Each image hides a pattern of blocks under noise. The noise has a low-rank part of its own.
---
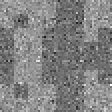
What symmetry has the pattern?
top and bottom mirror each other
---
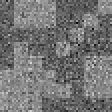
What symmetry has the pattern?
mirrored about the diagonal from the bottom left
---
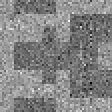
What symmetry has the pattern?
top and bottom mirror each other
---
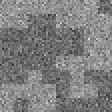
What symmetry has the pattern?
no symmetry
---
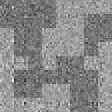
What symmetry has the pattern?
no symmetry
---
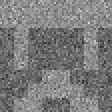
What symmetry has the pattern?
left and right mirror each other
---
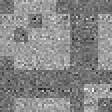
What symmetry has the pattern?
mirrored about the diagonal from the top left
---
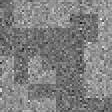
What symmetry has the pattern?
mirrored about the diagonal from the bottom left
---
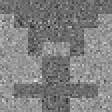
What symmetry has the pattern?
left and right mirror each other
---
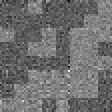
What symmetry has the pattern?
mirrored about the diagonal from the top left
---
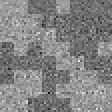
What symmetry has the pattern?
mirrored about the diagonal from the bottom left
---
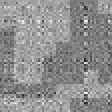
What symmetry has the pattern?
no symmetry
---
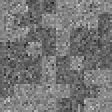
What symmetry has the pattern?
the same after a half turn
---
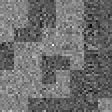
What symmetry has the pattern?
no symmetry
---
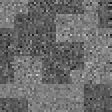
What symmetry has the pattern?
mirrored about the diagonal from the top left
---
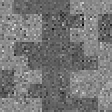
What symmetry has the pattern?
the same after a half turn
